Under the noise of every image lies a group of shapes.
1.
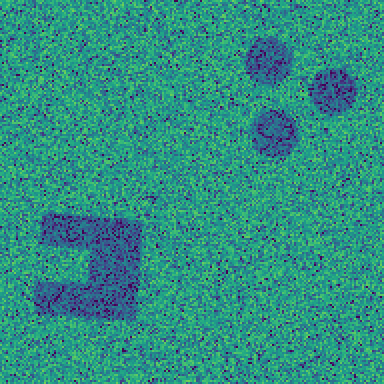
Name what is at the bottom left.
square with a notch
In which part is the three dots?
top right
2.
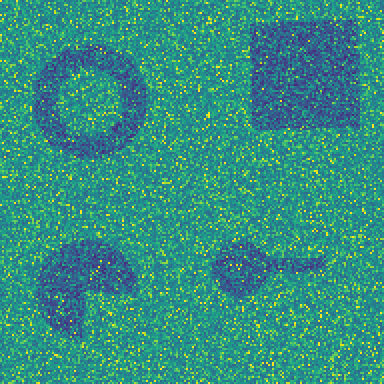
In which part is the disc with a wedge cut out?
bottom left
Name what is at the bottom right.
lollipop
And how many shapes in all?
4
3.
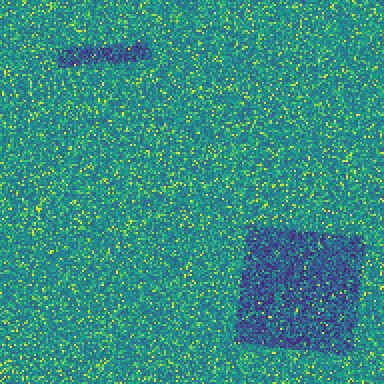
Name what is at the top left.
bar
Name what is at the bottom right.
square
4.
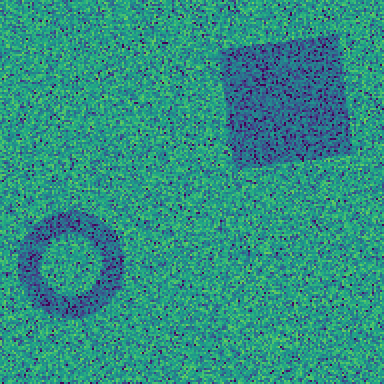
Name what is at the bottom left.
ring
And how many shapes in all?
2
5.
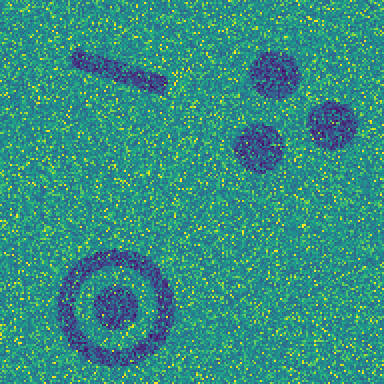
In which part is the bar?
top left
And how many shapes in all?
3
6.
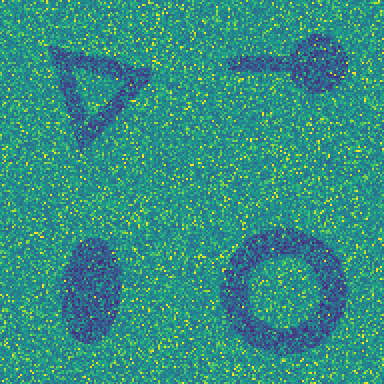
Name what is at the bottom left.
ellipse
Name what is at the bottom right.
ring
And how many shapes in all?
4
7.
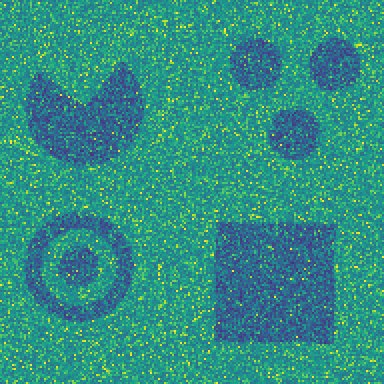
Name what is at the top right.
three dots
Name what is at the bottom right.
square
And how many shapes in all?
4
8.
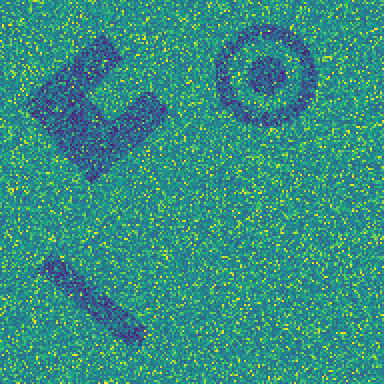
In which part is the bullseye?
top right
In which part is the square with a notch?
top left
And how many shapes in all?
3
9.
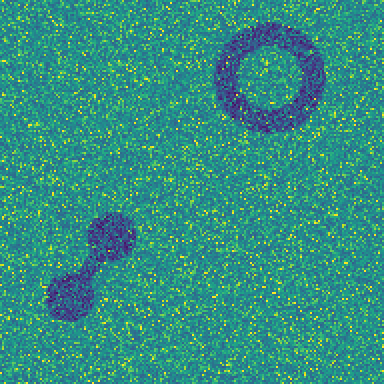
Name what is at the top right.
ring
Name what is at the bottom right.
nothing
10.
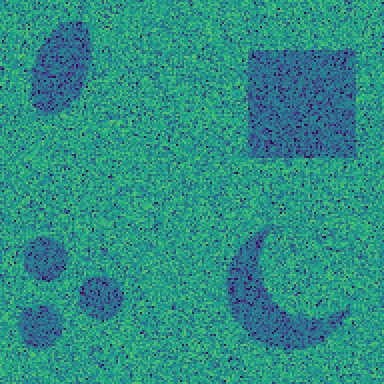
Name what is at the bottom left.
three dots
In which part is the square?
top right
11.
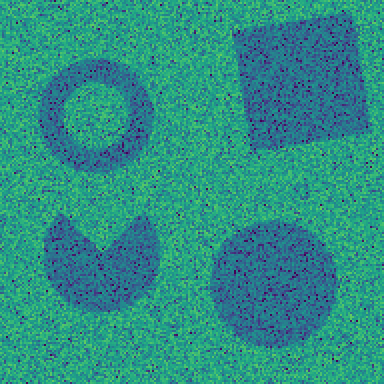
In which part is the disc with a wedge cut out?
bottom left
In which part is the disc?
bottom right
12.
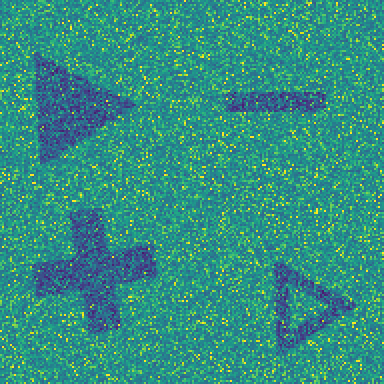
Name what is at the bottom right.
triangle frame
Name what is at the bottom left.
cross
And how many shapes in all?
4
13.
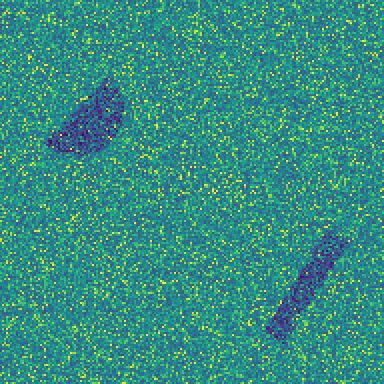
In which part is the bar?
bottom right
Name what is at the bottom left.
nothing
